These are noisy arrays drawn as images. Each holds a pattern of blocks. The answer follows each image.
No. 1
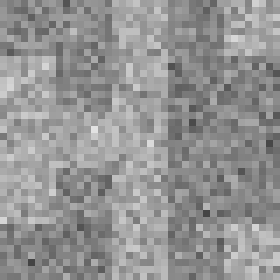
top and bottom mirror each other
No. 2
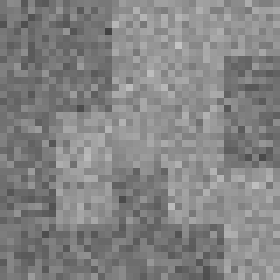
no symmetry
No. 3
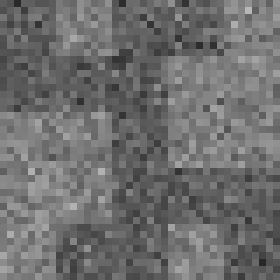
the same after a half turn
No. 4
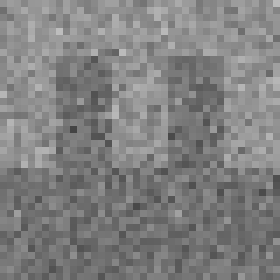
left and right mirror each other
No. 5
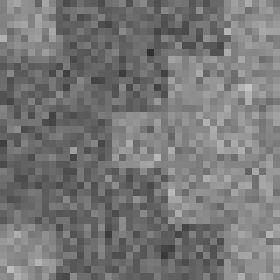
top and bottom mirror each other
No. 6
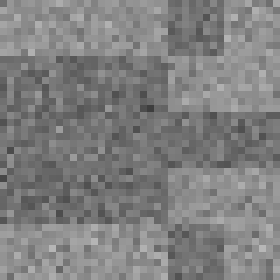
top and bottom mirror each other
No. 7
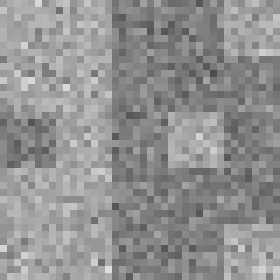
top and bottom mirror each other
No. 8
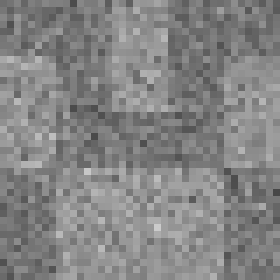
left and right mirror each other
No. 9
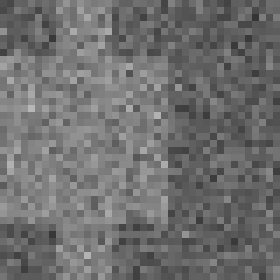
top and bottom mirror each other
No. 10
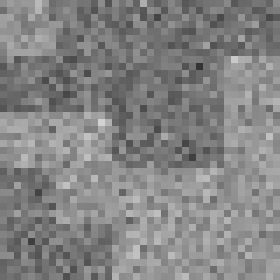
no symmetry
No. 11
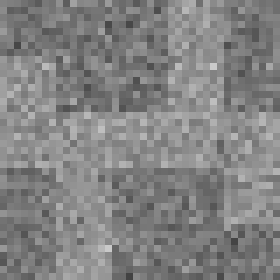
the same after a half turn
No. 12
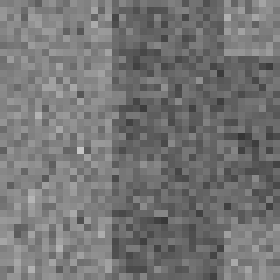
top and bottom mirror each other
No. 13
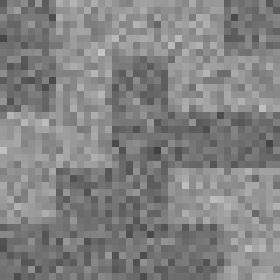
no symmetry
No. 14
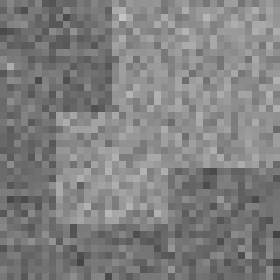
mirrored about the diagonal from the bottom left
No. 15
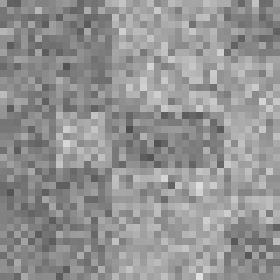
top and bottom mirror each other
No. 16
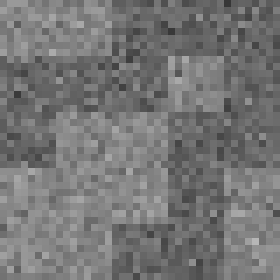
mirrored about the diagonal from the bottom left
